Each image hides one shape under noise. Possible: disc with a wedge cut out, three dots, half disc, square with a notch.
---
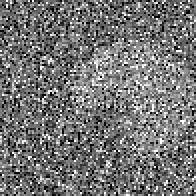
disc with a wedge cut out
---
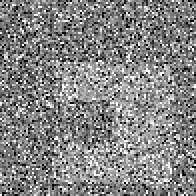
square with a notch
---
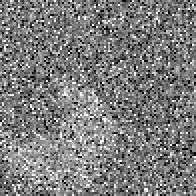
disc with a wedge cut out
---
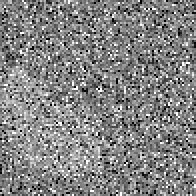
half disc
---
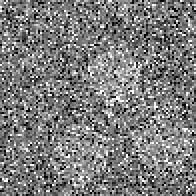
three dots
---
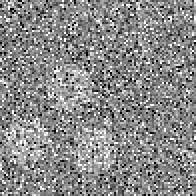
three dots
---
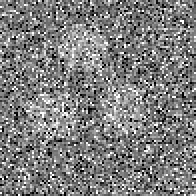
three dots
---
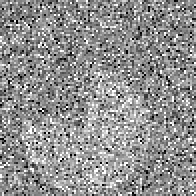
disc with a wedge cut out
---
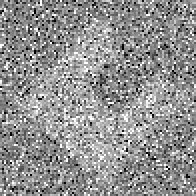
square with a notch
